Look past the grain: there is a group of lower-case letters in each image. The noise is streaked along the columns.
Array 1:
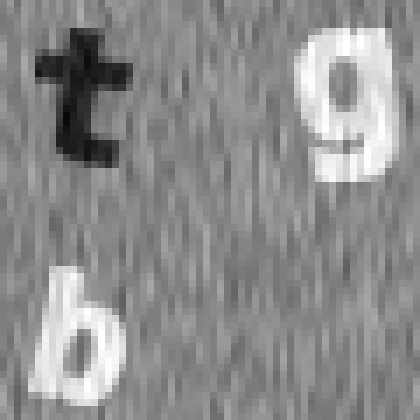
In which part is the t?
top left
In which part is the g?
top right
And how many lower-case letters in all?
3
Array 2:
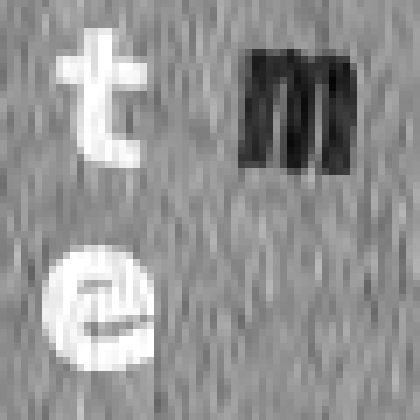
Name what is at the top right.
m
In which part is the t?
top left
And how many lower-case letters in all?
3
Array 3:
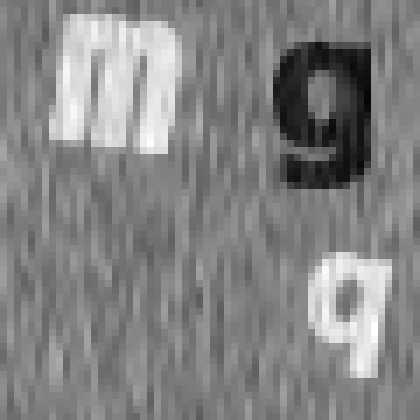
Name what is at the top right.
g
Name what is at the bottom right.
q
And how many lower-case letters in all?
3
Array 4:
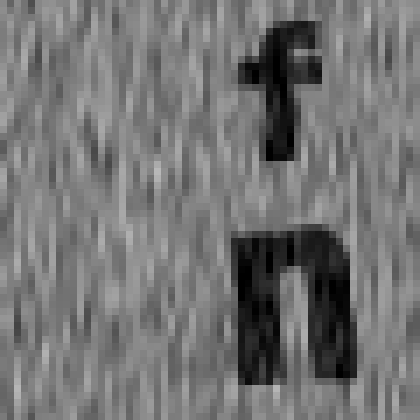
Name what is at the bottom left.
nothing
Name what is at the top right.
f
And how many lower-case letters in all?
2
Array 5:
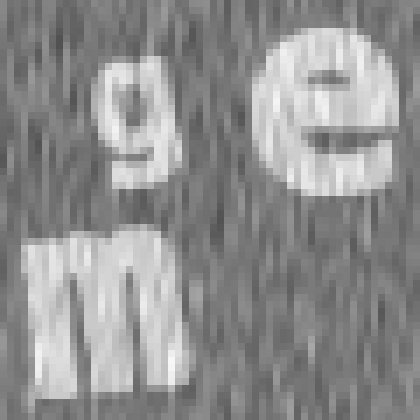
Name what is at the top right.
e
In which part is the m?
bottom left
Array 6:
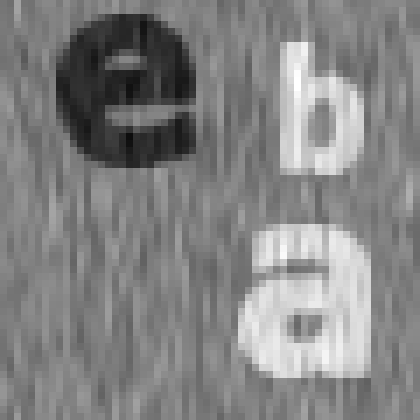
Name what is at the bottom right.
a
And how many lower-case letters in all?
3
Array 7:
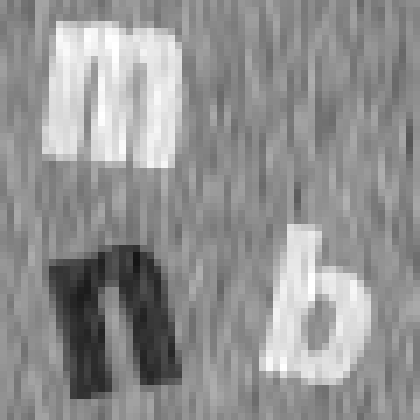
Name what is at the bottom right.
b
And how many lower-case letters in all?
3
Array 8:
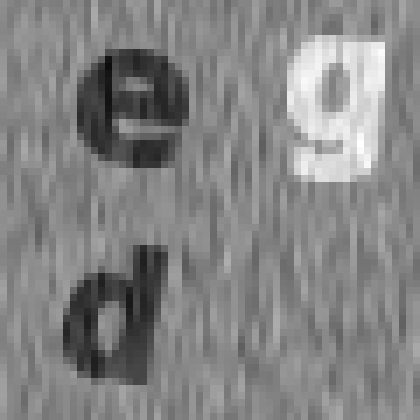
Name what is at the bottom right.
nothing
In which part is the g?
top right
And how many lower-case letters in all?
3
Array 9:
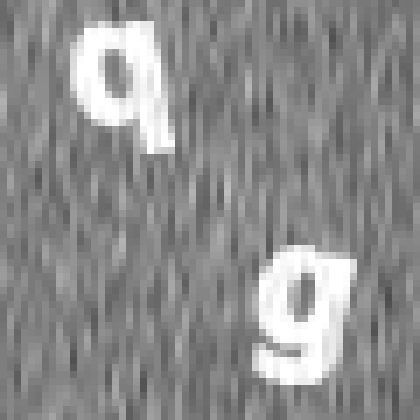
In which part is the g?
bottom right
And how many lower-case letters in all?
2
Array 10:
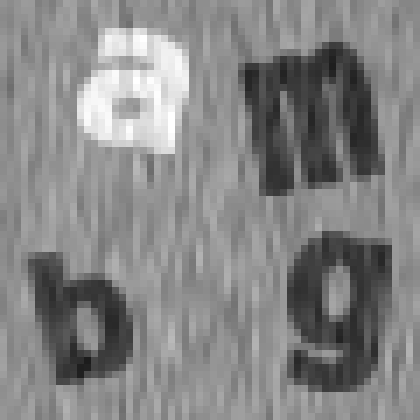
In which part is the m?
top right
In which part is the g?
bottom right
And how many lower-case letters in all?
4
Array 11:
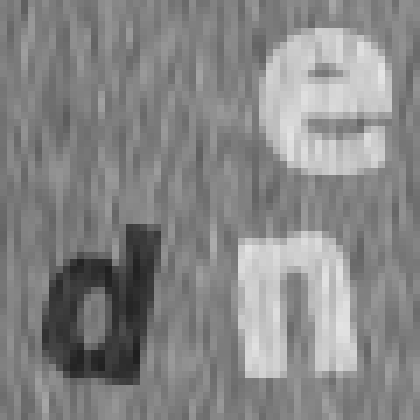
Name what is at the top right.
e
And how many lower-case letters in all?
3
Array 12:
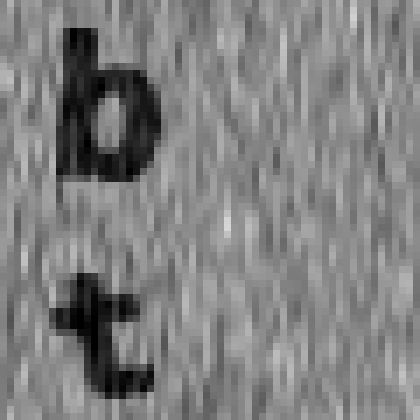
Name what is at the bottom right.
nothing
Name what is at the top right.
nothing
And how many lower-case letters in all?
2
